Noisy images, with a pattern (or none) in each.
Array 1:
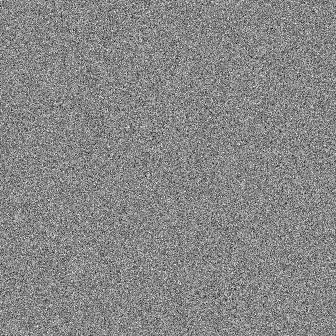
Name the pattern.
only noise
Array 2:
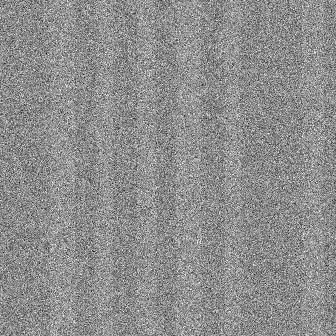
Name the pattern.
bands of columns
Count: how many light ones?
6
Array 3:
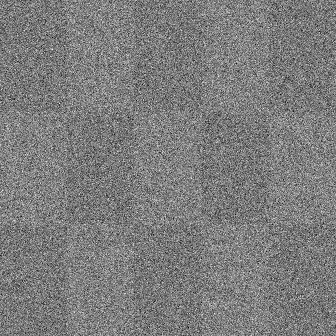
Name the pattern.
a checkerboard
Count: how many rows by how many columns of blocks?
3 by 5
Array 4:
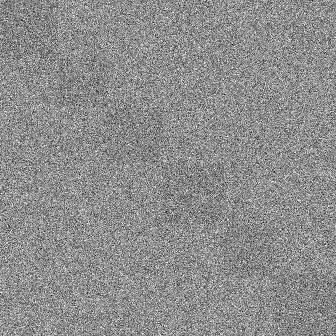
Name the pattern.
blocks along the diagonal
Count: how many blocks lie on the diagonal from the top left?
6
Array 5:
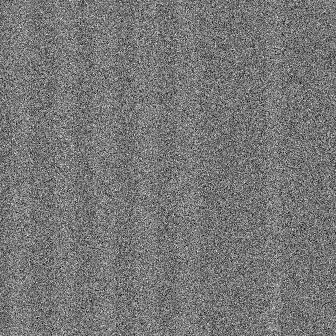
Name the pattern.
bands of columns
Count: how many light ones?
6
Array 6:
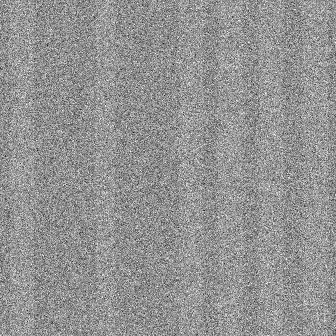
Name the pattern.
bands of columns
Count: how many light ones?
6
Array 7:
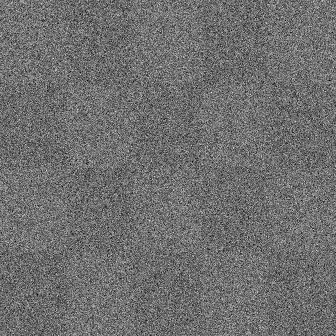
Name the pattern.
a checkerboard
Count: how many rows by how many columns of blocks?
4 by 5
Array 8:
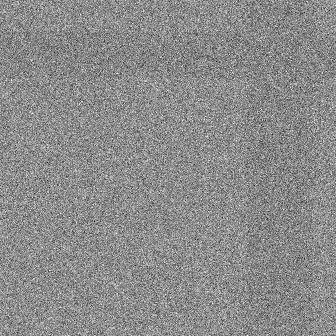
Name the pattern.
bands of rows crossing bands of columns
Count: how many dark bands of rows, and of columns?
1 and 1
